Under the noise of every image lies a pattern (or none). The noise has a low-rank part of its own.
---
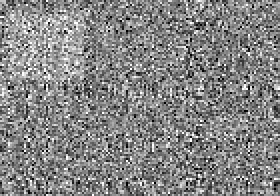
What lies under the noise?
one block
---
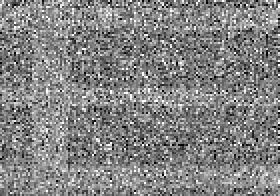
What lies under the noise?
bands of rows crossing bands of columns
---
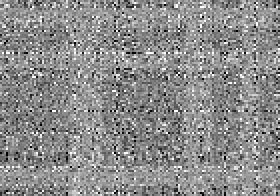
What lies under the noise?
bands of rows crossing bands of columns
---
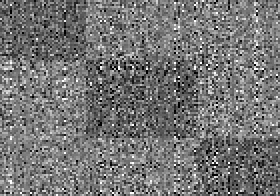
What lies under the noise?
blocks along the diagonal
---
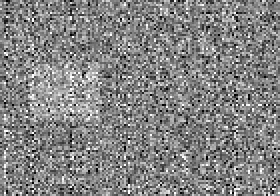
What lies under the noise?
one block
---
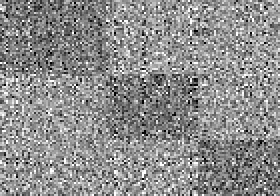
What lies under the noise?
blocks along the diagonal
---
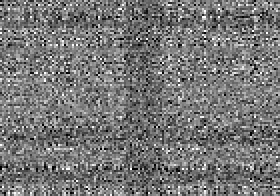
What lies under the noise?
bands of rows crossing bands of columns
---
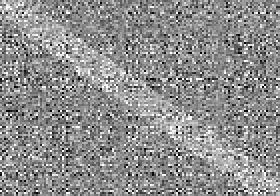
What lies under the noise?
a diagonal band
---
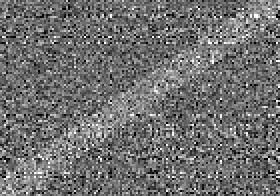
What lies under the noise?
a diagonal band
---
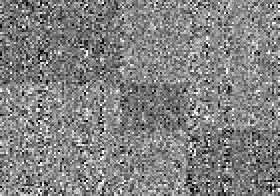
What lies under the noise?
blocks along the diagonal
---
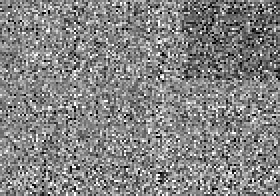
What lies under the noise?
one block
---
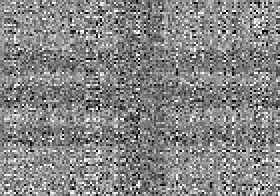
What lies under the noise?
bands of rows crossing bands of columns
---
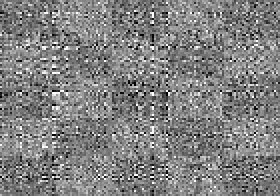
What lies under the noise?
a checkerboard
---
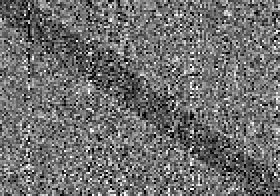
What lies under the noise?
a diagonal band
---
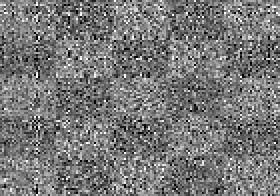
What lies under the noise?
a checkerboard
